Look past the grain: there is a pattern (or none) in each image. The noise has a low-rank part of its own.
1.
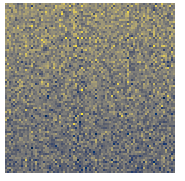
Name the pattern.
a smooth slope
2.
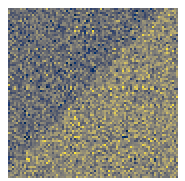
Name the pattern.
a sharp edge
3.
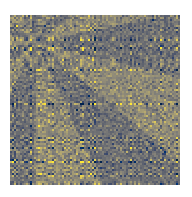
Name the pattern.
spokes from one point
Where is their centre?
top left
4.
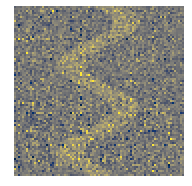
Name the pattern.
a wavy band
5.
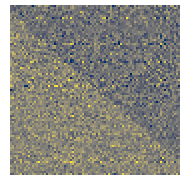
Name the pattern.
a sharp edge
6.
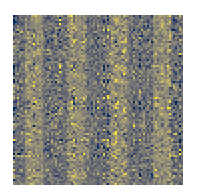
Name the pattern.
vertical stripes
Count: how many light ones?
4
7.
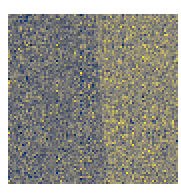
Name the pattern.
a sharp edge
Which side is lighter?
right
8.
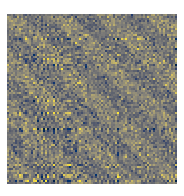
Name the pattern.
diagonal stripes
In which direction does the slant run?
top left to bottom right
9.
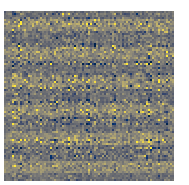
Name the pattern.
horizontal stripes
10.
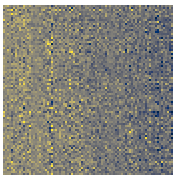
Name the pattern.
a smooth slope
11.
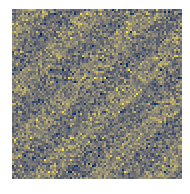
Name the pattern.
diagonal stripes
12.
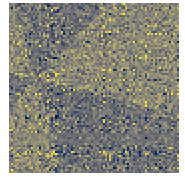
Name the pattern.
spokes from one point
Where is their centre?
middle left
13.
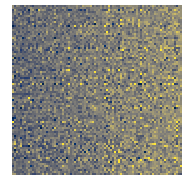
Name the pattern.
a smooth slope
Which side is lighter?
right
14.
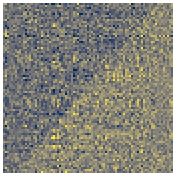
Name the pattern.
a sharp edge
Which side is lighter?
bottom right
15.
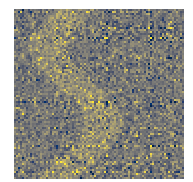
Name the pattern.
a wavy band
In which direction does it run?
top to bottom
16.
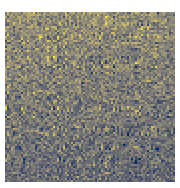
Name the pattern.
a smooth slope
